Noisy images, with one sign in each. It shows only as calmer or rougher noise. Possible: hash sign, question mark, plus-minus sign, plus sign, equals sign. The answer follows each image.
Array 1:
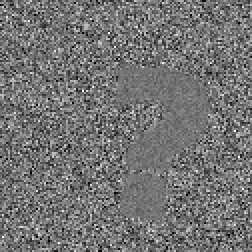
question mark
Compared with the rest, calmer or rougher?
calmer
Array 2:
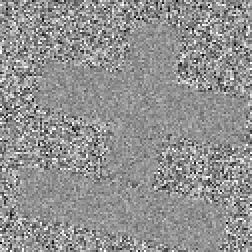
plus-minus sign
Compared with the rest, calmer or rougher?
calmer
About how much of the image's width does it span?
nearly all
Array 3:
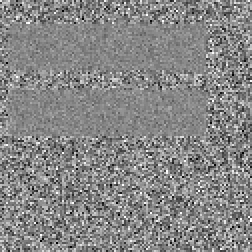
equals sign
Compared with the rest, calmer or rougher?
calmer
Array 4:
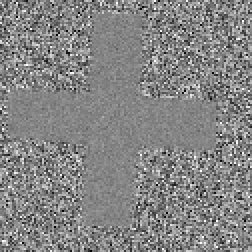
plus sign
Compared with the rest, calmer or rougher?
calmer
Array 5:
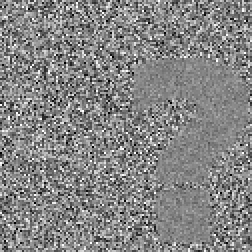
question mark
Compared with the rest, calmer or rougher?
calmer
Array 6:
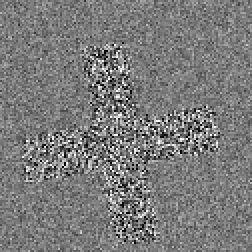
plus sign
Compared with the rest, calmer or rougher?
rougher
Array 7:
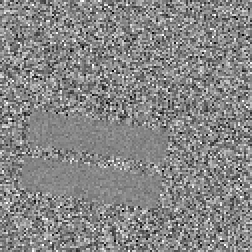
equals sign
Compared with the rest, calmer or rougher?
calmer
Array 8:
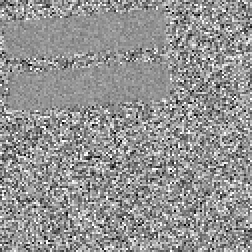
equals sign
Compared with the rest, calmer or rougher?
calmer
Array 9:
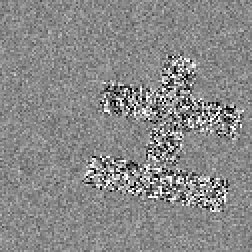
plus-minus sign
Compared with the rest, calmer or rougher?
rougher
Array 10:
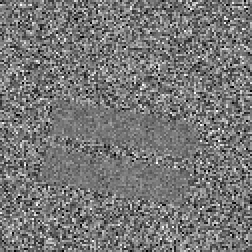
equals sign
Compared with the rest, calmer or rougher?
calmer
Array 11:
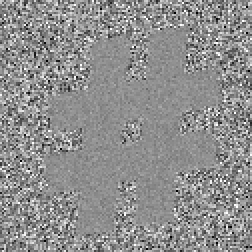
hash sign
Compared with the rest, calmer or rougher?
calmer
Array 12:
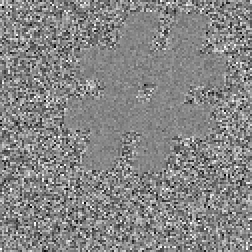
hash sign
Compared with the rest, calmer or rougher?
calmer
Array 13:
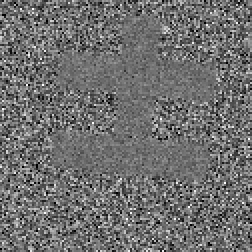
plus-minus sign
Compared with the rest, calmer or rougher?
calmer
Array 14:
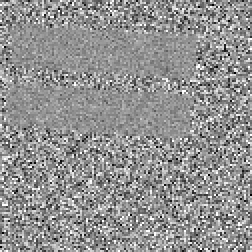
equals sign
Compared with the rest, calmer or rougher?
calmer
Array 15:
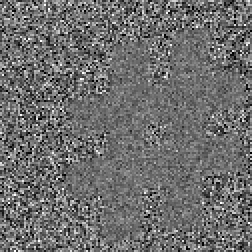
hash sign
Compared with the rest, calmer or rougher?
calmer
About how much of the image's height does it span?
nearly all
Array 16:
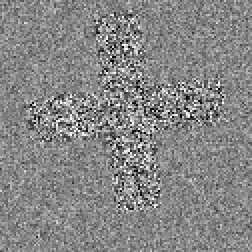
plus sign
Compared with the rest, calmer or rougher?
rougher
